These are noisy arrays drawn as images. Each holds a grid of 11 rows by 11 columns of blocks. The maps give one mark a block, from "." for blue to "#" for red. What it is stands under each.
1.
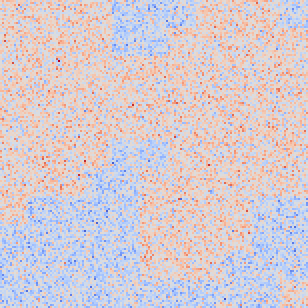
# # # # . . . # # # .
# # # # . . # # # # #
# # # # # # # # # # #
# # # # # # # # # # #
# # # # # # # # # # #
# # # # . . # # # # #
# # # . . # # # # # #
# . . . . # # # # . .
. . . . . # # # # . .
. . . . . # # # . . .
. . . . . . . . . . #
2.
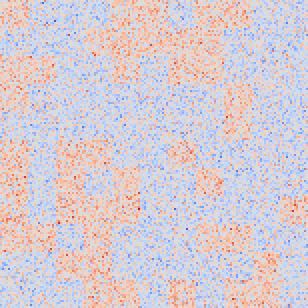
# . . . # # . # # . .
. . . # # # # # . . .
# # . . # . # # . . .
# . . . . . . . # . .
. . . . . . . . # . .
# . # # . . # . . . .
# . # . # . . # . . .
# . # # # . . . . . #
# # . # . . . # # . .
. . # # . . . . . # .
. . . # # . # . # # .
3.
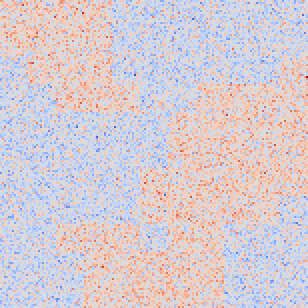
# # # # . . . . . . .
# # # # . . . . . . .
. # # # . . . . . . #
. . # # # . . # # # #
. . . . . . # # # # #
. . . . . . # # # # #
. . . . . # # # # # #
. . . . . # # # # # .
. . # # # . # # . . .
. . . # # # # # . . .
. . . # # # # # . . .
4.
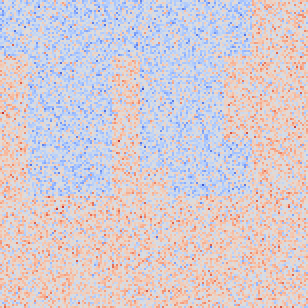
. . . . . . . . . # #
. . . . . . . . . # #
# . . . # . . . # # #
# . . . # . . . # # #
# . . . # . . . # # #
# . . . # . . . . # #
# . . . # # . . . # #
# # # # # # # # # # #
# # # # # # # # # # #
# # # # # # # # # # #
# # # # # # # # # # #
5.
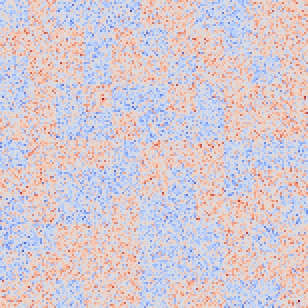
. # . . . # # . . # #
# # # . # . # # . # #
. # # . # # . # # . #
. # . # . . # . # # #
# # . . # . . . # # #
. # # # . # # # . . .
# # . . . # . # . # #
. # . . # . . # # # .
. . # # # . . . # . #
. # # # # . . . # # #
# # . # # . # # . . #
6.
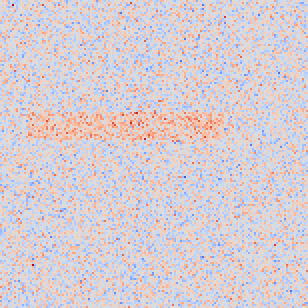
. . . . . . . . . . .
. . . . . . . . . . .
. . . . . . . . . . .
. . . . . . . . . . .
. # # # # # # # . . .
. . . . . . . . . . .
. . . . . . . . . . .
. . . . . . . . . . .
. . . . . . . . . . .
. . . . . . . . . . .
. . . . . . . . . . .
